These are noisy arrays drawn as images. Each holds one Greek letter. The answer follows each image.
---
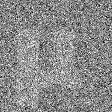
mu
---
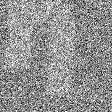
eta
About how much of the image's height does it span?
nearly all
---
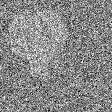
phi
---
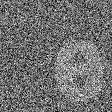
theta
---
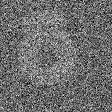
delta
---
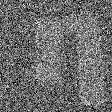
eta
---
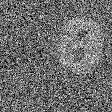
theta
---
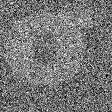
sigma
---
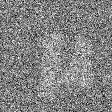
mu
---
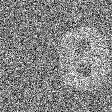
theta
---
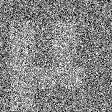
mu
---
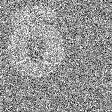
delta
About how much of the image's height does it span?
two thirds
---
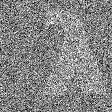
lambda
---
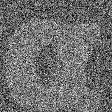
alpha
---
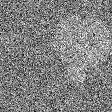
phi
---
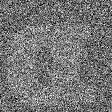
alpha
